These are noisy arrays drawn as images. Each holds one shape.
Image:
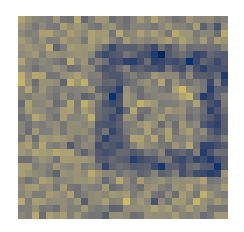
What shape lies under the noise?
square frame
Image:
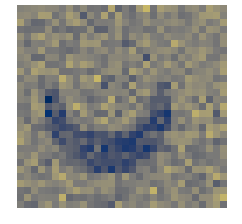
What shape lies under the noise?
crescent
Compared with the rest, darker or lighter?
darker
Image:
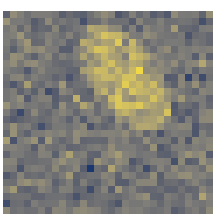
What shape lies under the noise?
ellipse
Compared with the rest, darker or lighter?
lighter
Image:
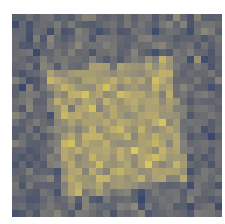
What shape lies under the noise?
square
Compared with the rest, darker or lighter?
lighter
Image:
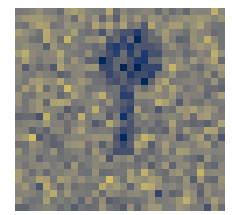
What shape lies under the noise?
lollipop
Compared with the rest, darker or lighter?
darker
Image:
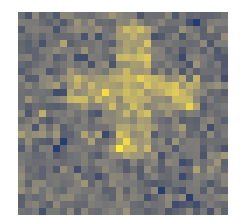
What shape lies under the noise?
cross
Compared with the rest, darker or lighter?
lighter
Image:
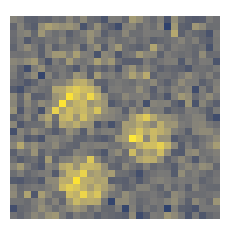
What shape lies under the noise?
three dots
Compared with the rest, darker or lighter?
lighter
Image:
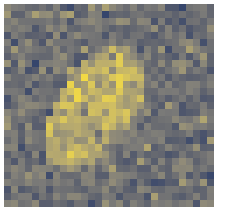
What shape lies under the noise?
ellipse
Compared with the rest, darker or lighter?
lighter
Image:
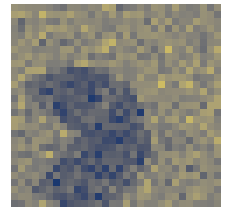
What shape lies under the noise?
disc with a wedge cut out
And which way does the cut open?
left
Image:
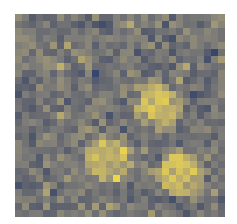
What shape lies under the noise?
three dots
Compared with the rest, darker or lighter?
lighter
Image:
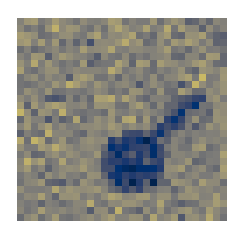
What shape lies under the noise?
lollipop
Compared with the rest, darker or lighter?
darker
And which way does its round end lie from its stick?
down and left
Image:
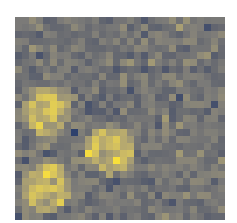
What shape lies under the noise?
three dots
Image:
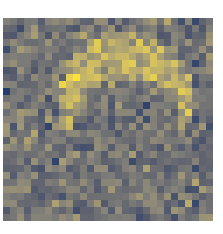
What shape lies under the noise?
crescent
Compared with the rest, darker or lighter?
lighter
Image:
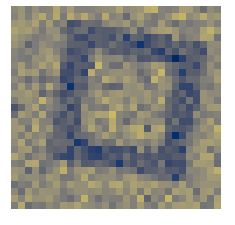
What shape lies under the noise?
square frame
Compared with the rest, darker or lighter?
darker
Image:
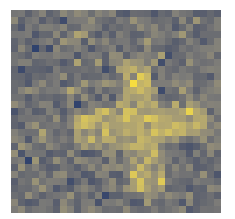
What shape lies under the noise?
cross
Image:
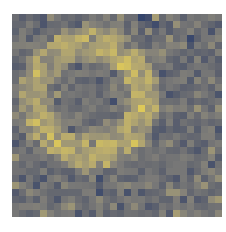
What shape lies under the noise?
ring
